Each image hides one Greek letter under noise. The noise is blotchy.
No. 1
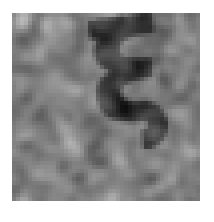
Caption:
dark xi
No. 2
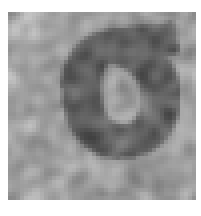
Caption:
dark sigma
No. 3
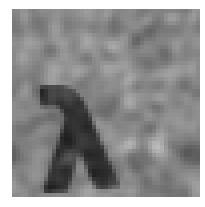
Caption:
dark lambda
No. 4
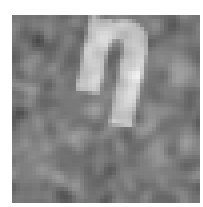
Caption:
light eta
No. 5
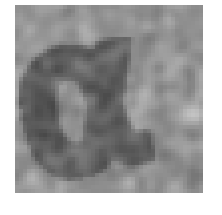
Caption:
dark alpha
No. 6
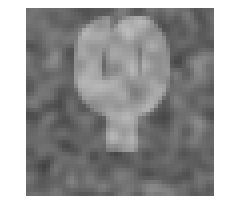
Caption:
light phi
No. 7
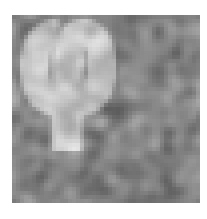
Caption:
light phi
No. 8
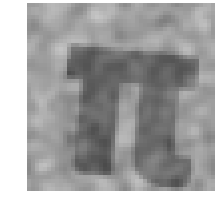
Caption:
dark pi
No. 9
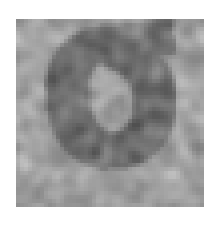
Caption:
dark sigma
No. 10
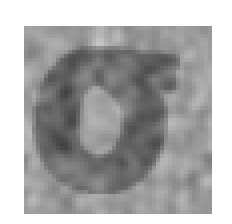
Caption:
dark sigma
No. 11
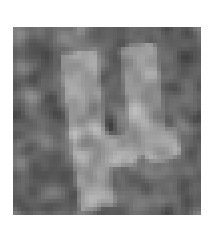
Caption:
light mu
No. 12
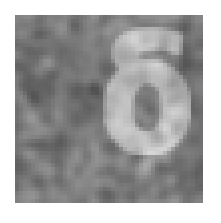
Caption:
light delta
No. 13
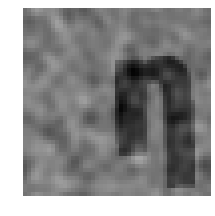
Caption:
dark eta
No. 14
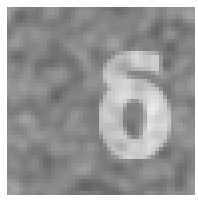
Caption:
light delta
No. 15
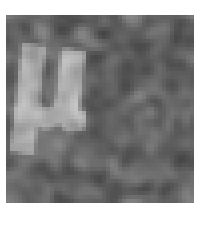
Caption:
light mu
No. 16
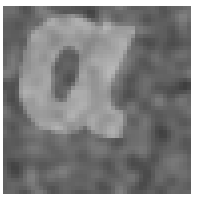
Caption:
light alpha
